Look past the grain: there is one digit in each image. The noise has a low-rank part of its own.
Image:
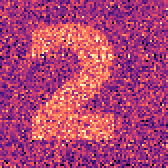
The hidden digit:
2
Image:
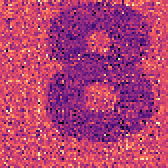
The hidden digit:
8
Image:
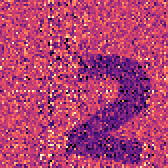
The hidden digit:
2
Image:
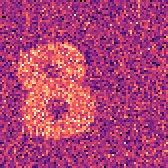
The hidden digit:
8
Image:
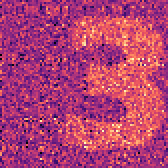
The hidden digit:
3
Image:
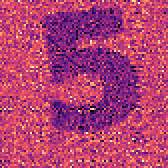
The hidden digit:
5
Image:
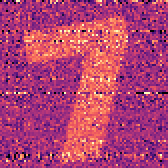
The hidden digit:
7
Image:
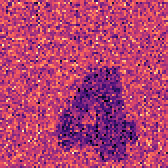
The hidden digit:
4
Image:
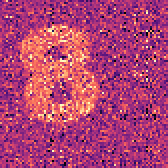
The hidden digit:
8
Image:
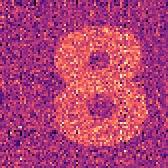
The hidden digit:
8
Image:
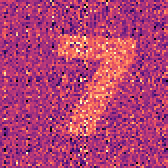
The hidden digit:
7
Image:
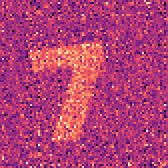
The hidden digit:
7
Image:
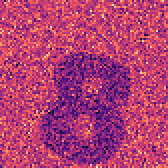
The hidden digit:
8
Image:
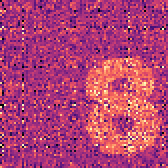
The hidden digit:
8
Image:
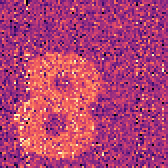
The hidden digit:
8
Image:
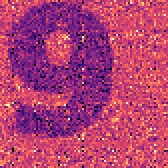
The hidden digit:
9
